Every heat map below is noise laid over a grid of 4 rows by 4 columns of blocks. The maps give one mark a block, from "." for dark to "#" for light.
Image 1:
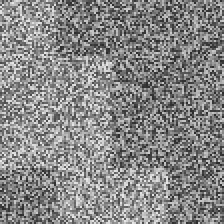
# . . .
# # . .
# # . .
. # # .
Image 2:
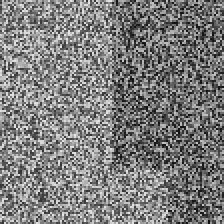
# # . .
# # . .
# # . .
# # # .
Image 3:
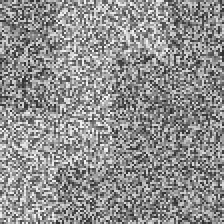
. # # .
. # . .
# # . .
# . . .
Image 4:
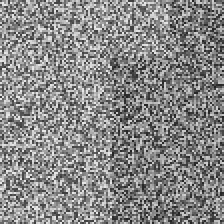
# # # .
# # . .
# # . .
# # . .
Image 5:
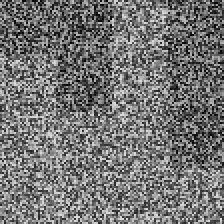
. . # .
# . # .
# # # .
# # # #
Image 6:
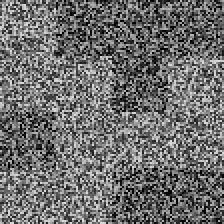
# . . .
# # . #
. # # #
# # . .
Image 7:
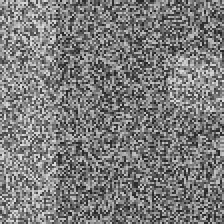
# . . .
# . . #
# . . .
# . . .
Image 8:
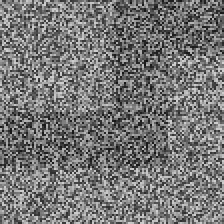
# # . .
# # . #
. . . #
# # # #
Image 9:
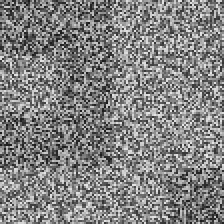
. . # #
# . # #
. . # #
# # # .
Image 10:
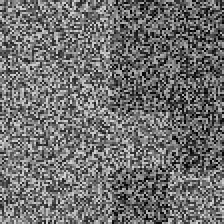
# # . .
# # . .
# # # .
# # . #
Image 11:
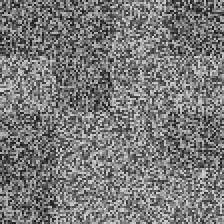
. . # .
# . # #
. # # .
. # # #
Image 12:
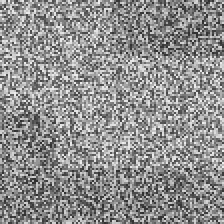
# # . .
# # # #
. # # #
. . . .
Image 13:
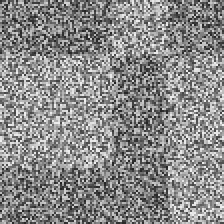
. . # .
# # . #
# # . #
. . . #
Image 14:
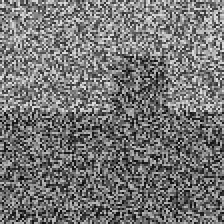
# # # #
# # . #
. . . .
. . . .
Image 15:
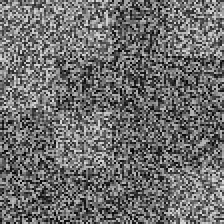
# # . #
# . . .
. # . .
. . . #
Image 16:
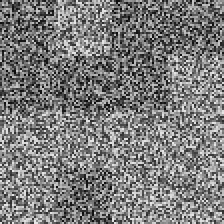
. # . .
. . . #
# # # #
# . # #
